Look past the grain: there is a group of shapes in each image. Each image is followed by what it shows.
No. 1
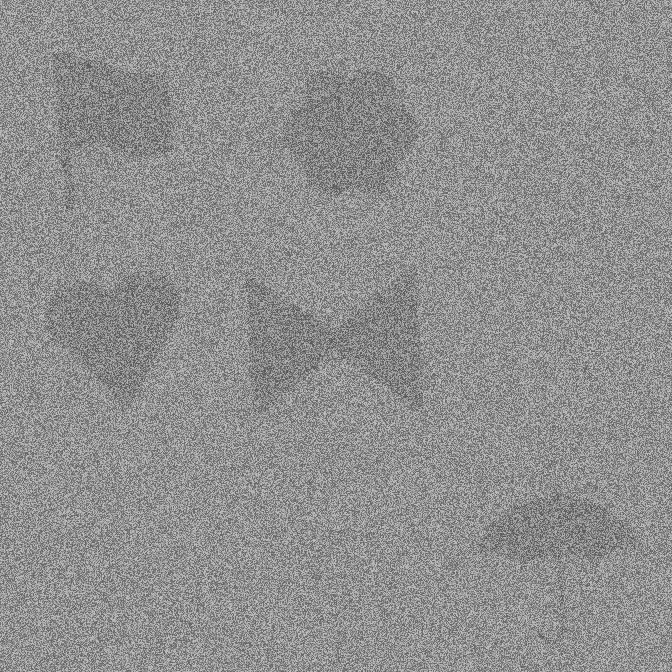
top left: flag; top middle: flower; middle left: heart; centre: bow tie; bottom right: umbrella
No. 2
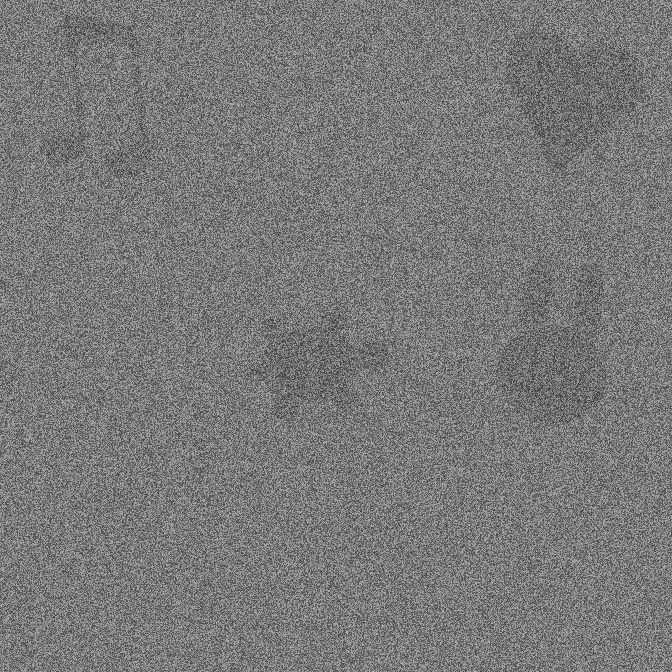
top left: pair of musical notes; top right: heart; centre: turtle; middle right: rabbit's head
